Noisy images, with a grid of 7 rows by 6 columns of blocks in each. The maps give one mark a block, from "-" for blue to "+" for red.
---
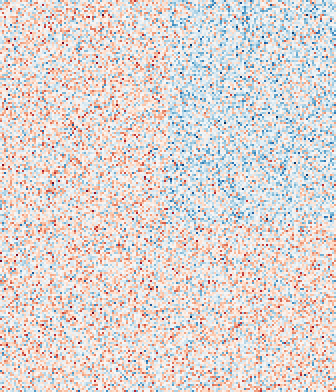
+ + + - - -
+ + + - - -
+ + + - - -
+ + + - - -
+ + + + + +
+ + + + + +
+ + + + + +
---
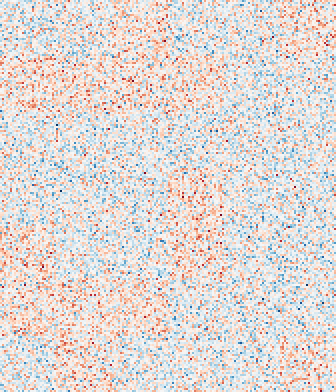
- - + - - +
+ + + + - -
- - - - - -
- - - + - -
+ - - + - -
+ + + - - -
- + - - - +
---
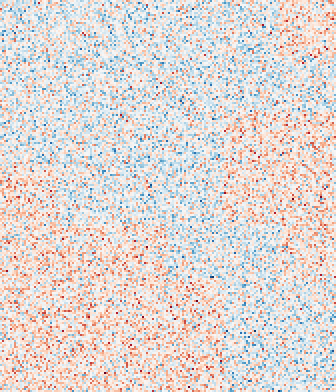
- - - - - +
- - - - - -
- - - - + +
+ - - - + +
+ + + - - +
+ + + + - -
+ + + + - -
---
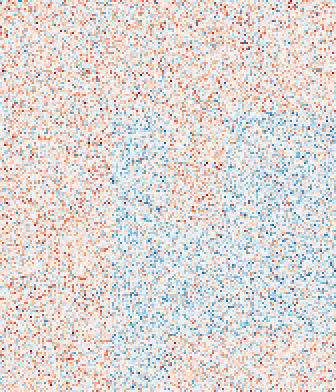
+ + + + + +
+ + + + + +
+ + - + - -
+ + - + - -
+ + - - - -
+ + - - - -
+ + - + + +
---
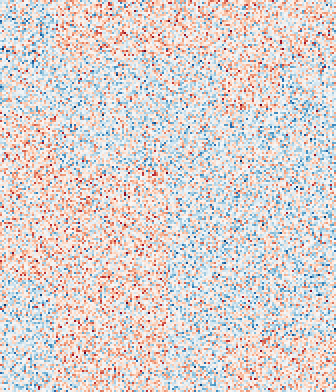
- + + + + +
- - - - + -
+ - - - - -
+ + + - - -
+ + + - - -
- + + - - -
- + + - + +
